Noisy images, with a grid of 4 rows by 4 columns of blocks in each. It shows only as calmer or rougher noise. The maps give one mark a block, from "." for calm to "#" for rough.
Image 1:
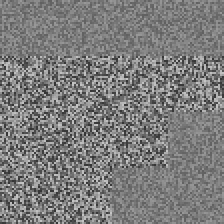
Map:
. . . .
# # # #
# # # .
# # . .
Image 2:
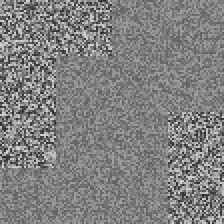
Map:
# # . .
# . . .
# . . #
. . . #
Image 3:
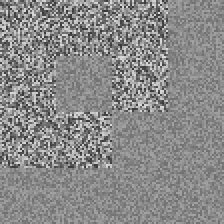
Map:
# # # .
# . # .
# # . .
. . . .
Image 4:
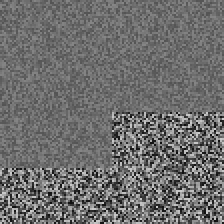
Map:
. . . .
. . . .
. . # #
# # # #
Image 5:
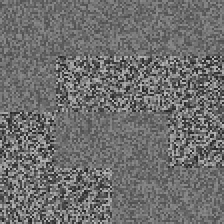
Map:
. . . .
. # # #
# . . #
# # . .
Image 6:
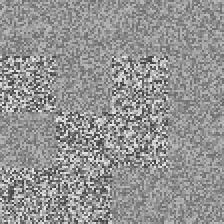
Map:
. . . .
# . # .
. # # .
# # . .
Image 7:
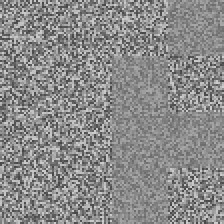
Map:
# # # .
# # . #
# # . .
# # . #
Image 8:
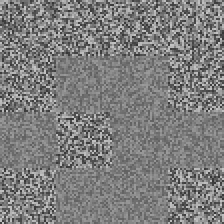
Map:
# # # #
# . . #
. # . .
# . . #
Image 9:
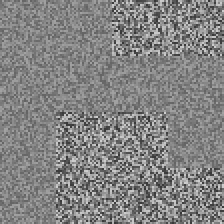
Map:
. . # #
. . . .
. # # .
. # # #
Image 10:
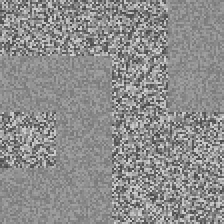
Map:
# # # .
. . # .
# . # #
. . # #
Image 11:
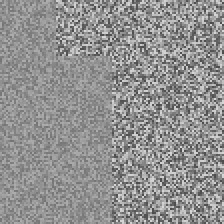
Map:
. # # #
. . # #
. . # #
. . # #
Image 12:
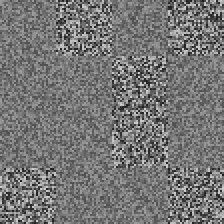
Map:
. # . #
. . # .
. . # .
# . . #
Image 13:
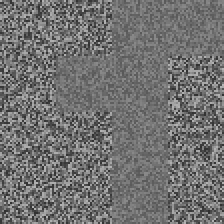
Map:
# # . .
# . . #
# # . #
# # . #
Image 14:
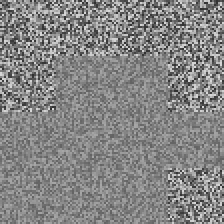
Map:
# # # #
# . . #
. . . .
. . . #
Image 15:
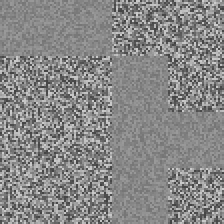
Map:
. . # #
# # . #
# # . .
# # . #
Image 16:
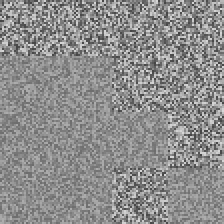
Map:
# # # #
. . # #
. . . #
. . # .
